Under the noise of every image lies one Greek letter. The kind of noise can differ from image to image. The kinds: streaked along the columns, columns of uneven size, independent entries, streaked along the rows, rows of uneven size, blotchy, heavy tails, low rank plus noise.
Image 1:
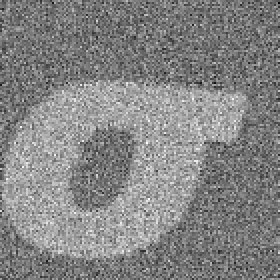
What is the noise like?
low rank plus noise
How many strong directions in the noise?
two
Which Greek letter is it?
sigma
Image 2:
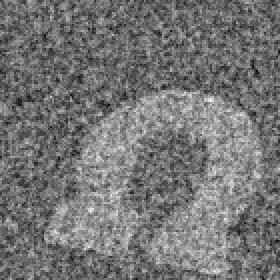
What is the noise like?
blotchy
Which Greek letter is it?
omega
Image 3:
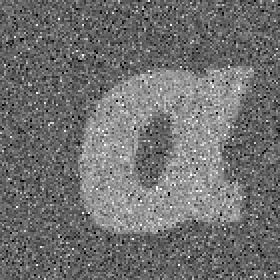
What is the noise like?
heavy tails
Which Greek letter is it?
alpha
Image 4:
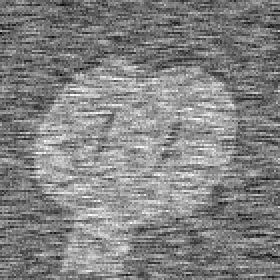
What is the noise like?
streaked along the rows
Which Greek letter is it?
phi
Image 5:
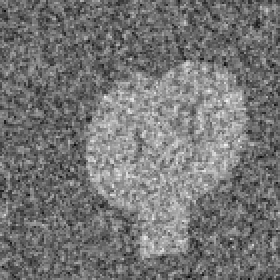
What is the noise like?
blotchy
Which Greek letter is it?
phi
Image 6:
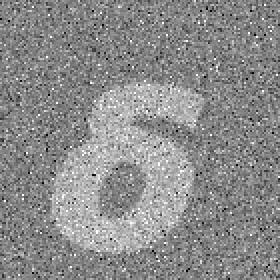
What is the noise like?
heavy tails
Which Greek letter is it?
delta
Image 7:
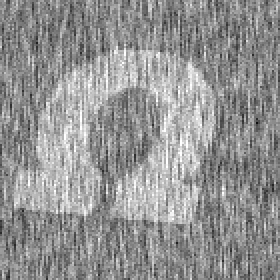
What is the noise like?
streaked along the columns
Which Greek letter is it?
omega
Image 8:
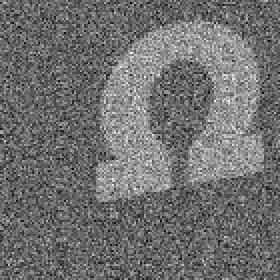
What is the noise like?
low rank plus noise
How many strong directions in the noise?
two
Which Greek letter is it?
omega
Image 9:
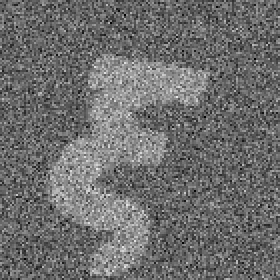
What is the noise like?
independent entries
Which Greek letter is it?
xi
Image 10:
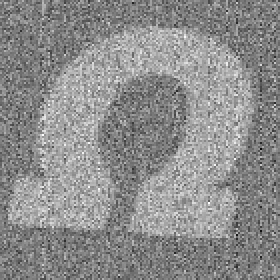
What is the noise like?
columns of uneven size
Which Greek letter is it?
omega
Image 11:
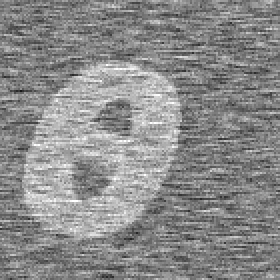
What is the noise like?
streaked along the rows
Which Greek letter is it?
theta
